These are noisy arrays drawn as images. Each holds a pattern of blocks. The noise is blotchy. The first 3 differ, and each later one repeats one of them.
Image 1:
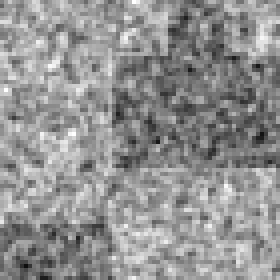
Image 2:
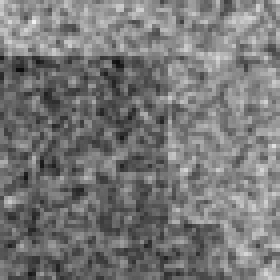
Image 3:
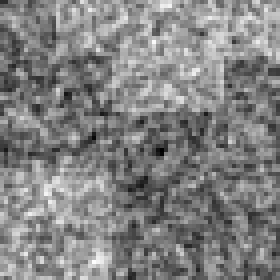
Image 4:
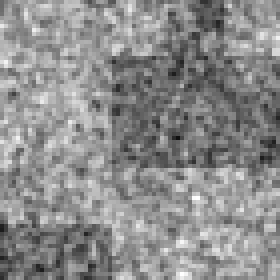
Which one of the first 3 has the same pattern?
1
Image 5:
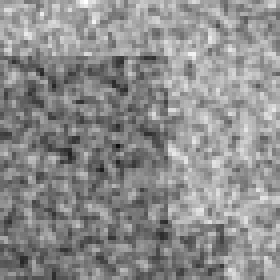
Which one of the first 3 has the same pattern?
2
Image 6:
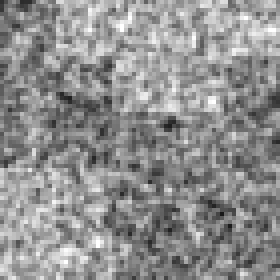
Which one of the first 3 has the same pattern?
3
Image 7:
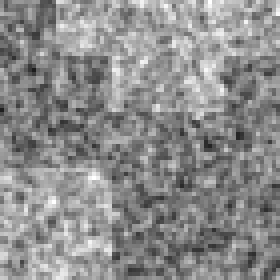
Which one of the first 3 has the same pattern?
3
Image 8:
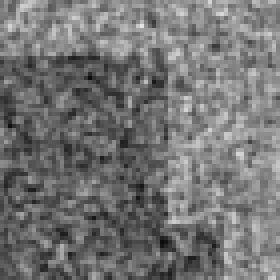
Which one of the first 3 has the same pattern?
2
